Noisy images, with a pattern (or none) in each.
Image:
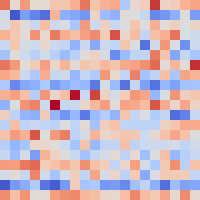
horizontal stripes
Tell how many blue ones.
6
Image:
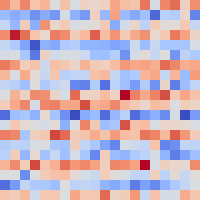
horizontal stripes
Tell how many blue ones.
6
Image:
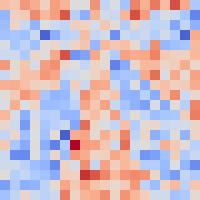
spokes from one point
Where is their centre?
top middle
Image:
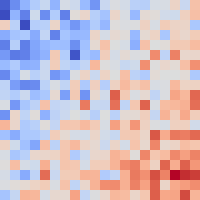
a smooth slope
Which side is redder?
bottom right
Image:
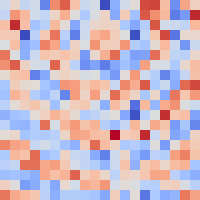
rings round one point
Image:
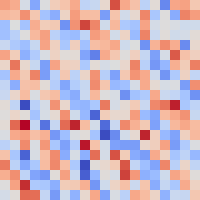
diagonal stripes
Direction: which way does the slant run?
top left to bottom right
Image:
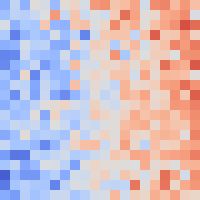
a smooth slope
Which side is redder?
right
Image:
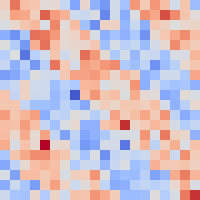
diagonal stripes
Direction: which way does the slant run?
top left to bottom right
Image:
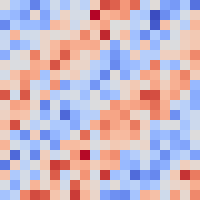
diagonal stripes
